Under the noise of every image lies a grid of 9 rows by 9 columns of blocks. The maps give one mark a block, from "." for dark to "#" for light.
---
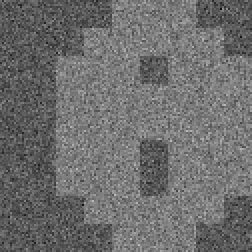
....###..
...#####.
..###.###
..#######
..#######
..###.###
..###.###
...#####.
....###..
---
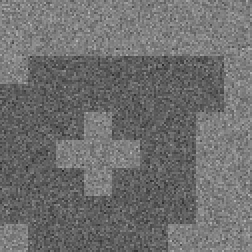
#########
#########
#.......#
........#
...#...##
..###..##
...#...##
.......##
#.....###
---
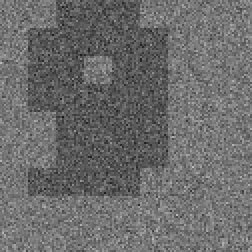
##...####
#.....###
#..#..###
#.....###
##....###
##....###
#....####
#########
#########
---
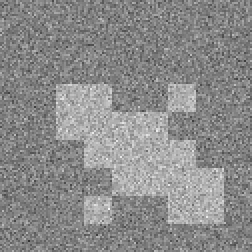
.........
.........
.........
..##..#..
..####...
...####..
....####.
...#..##.
.........
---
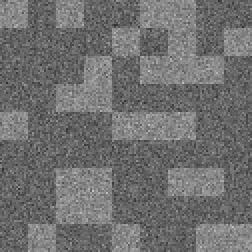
#.#..##..
....#.#.#
...#.###.
..##.....
#...###..
.........
..##..##.
..##.....
.#..#..##
